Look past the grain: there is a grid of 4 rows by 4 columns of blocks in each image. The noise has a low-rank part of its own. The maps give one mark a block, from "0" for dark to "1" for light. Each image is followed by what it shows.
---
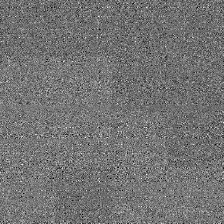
0 0 0 0
1 1 0 0
1 1 1 0
1 0 1 1
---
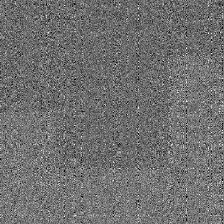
0 0 0 0
0 0 0 1
1 0 0 1
1 1 1 1
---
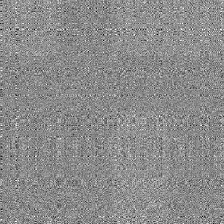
1 0 1 1
0 0 0 0
0 0 1 0
0 0 1 0
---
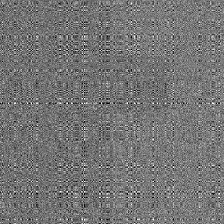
0 0 1 1
0 0 0 1
0 0 1 1
0 0 1 1
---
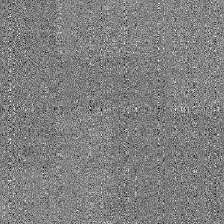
0 1 1 1
0 0 0 1
0 1 0 0
1 1 0 0
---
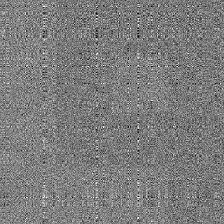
1 0 0 0
1 0 1 0
1 0 0 0
1 1 1 0
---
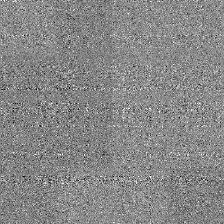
1 0 1 1
0 0 1 1
0 0 1 1
0 1 1 0
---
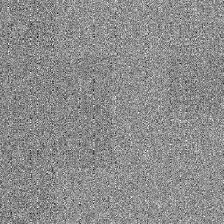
0 1 1 1
0 0 1 0
0 0 1 1
0 1 1 1
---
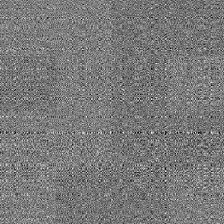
1 1 0 0
0 1 0 1
1 1 0 0
1 0 0 1
